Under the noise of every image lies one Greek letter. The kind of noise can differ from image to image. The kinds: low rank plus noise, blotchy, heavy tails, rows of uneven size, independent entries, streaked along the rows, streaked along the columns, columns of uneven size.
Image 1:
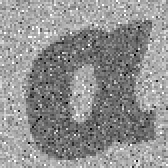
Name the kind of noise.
heavy tails
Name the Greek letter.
alpha
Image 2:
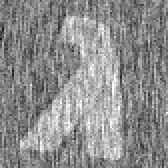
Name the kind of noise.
streaked along the columns
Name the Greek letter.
lambda
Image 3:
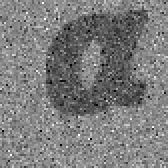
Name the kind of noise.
heavy tails
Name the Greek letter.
alpha
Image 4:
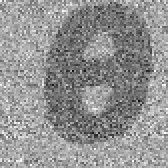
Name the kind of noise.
rows of uneven size
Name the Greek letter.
theta
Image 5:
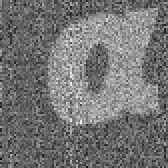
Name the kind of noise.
columns of uneven size
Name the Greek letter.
alpha
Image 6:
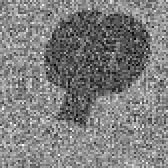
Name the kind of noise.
low rank plus noise
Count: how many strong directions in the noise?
three or four
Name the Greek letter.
phi
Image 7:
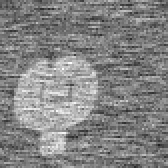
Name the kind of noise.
streaked along the rows
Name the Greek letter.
phi
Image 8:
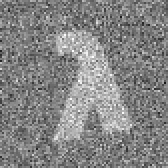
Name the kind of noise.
low rank plus noise
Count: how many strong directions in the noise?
three or four
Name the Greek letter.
lambda
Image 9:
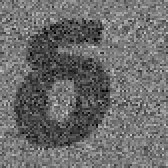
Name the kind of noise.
rows of uneven size
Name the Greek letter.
delta
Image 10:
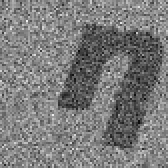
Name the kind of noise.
low rank plus noise
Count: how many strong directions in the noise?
three or four
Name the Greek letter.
eta
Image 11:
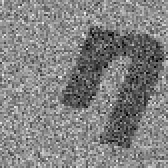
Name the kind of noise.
independent entries
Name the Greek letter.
eta
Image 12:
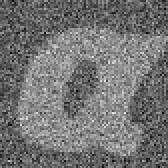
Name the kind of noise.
low rank plus noise
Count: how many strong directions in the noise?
five to eight
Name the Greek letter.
alpha
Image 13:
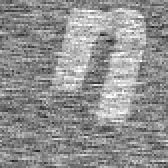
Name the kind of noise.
streaked along the rows
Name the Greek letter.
eta
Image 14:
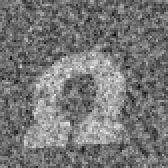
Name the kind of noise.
blotchy
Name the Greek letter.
omega
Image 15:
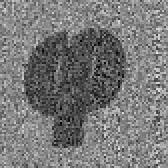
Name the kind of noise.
columns of uneven size
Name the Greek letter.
phi
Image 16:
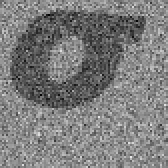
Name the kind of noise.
low rank plus noise
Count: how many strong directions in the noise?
two
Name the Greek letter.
sigma
